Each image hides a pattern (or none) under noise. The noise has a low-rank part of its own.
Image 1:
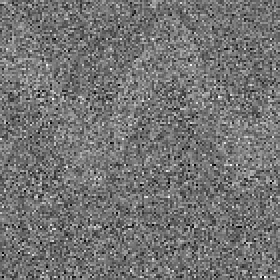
a wavy band
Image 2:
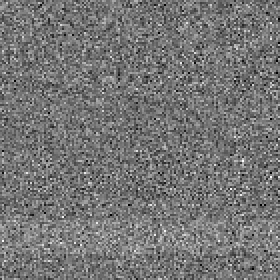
one horizontal stripe
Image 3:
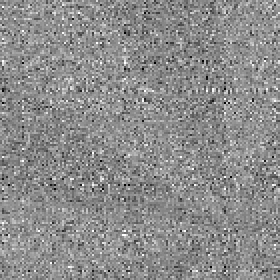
spokes from one point
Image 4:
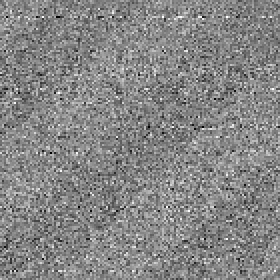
diagonal stripes
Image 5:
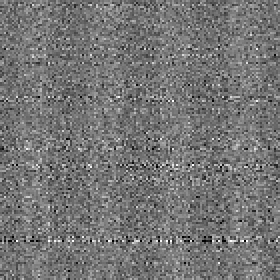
vertical stripes
